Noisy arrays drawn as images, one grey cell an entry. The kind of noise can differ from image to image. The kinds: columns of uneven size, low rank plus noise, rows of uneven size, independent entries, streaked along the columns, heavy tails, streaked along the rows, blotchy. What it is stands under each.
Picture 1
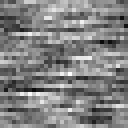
streaked along the rows
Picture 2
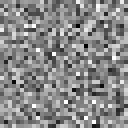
independent entries
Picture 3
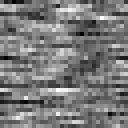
streaked along the rows
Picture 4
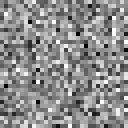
independent entries
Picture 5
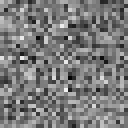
low rank plus noise
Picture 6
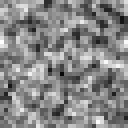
blotchy
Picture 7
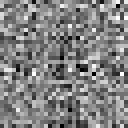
low rank plus noise
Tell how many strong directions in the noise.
three or four
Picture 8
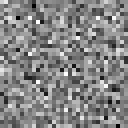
independent entries
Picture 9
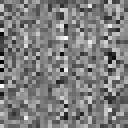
columns of uneven size
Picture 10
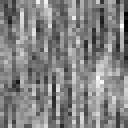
streaked along the columns
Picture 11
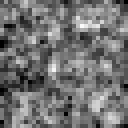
blotchy
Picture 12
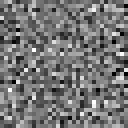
low rank plus noise
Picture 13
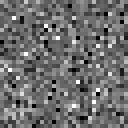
heavy tails
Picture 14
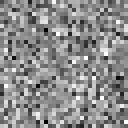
low rank plus noise
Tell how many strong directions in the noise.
five to eight
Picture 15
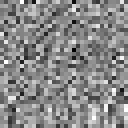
low rank plus noise
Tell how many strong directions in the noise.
two
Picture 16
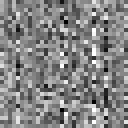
columns of uneven size
